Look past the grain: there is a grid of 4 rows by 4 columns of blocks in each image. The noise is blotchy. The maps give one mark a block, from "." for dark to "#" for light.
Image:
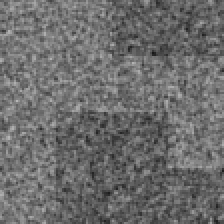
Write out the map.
# # . .
# # # #
# . . #
# . . .
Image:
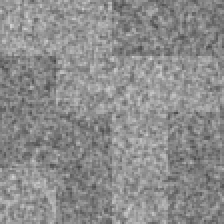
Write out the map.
# # . .
. # # #
. . # .
# . # .
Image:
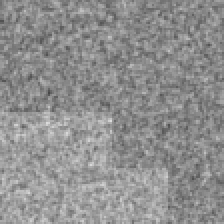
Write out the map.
. . . .
. . . .
# # . .
# # # .
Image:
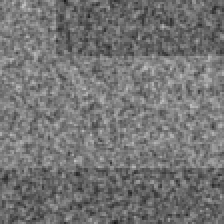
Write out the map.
# . . .
# # # #
# # # #
. . . .
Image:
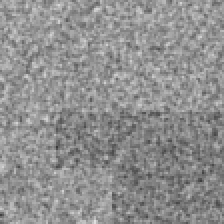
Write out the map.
# # # #
# # # #
# . . .
# # . .
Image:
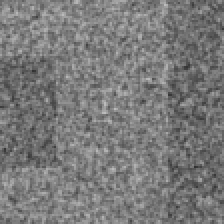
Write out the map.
# # # .
. # # .
. # # .
# # # .
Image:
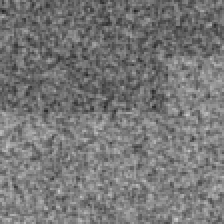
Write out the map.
. . . .
. . . #
# # # #
# # # #
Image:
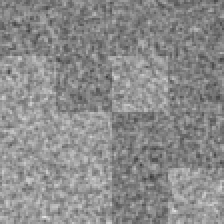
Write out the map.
. . . .
# . # .
# # . .
# # . #
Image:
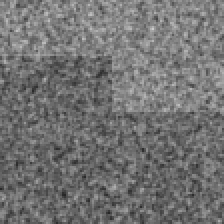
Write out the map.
# # # #
. . # #
. . . .
. . . .
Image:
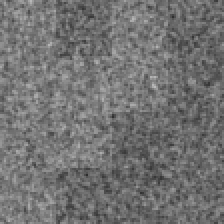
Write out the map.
# . # .
# # # .
# # . .
# . . .
